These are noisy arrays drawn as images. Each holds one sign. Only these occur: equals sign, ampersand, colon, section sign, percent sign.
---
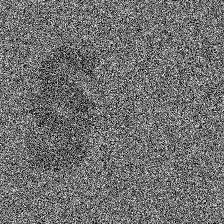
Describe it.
dark section sign
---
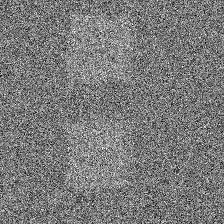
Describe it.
light colon
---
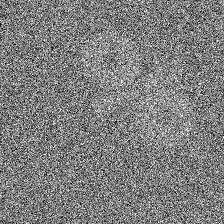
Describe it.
light percent sign
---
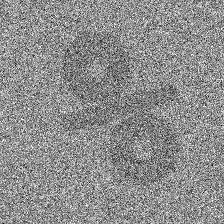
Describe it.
dark percent sign
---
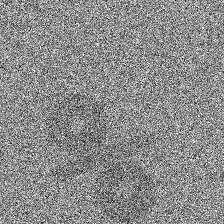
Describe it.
dark percent sign
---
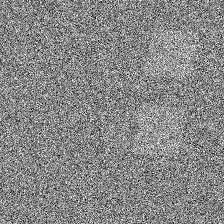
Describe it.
light colon
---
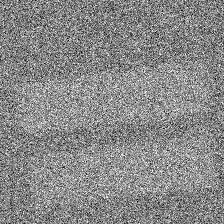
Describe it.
light equals sign
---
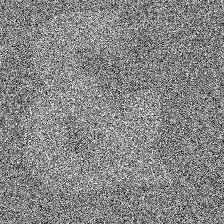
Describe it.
light ampersand
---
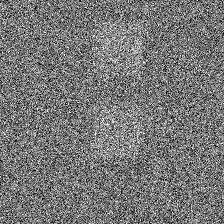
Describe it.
light colon
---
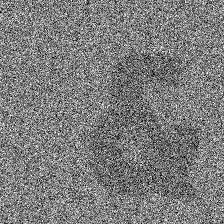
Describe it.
dark ampersand
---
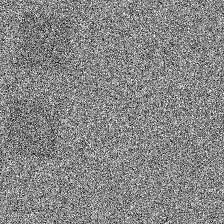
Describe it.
dark colon
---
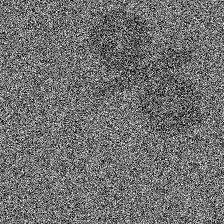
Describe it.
dark percent sign
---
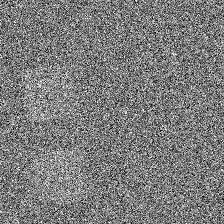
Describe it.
light colon
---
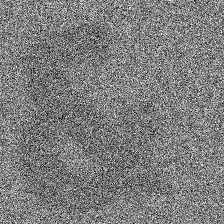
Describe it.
dark ampersand
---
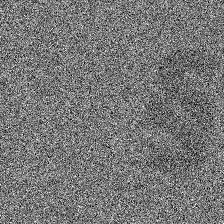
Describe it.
dark section sign
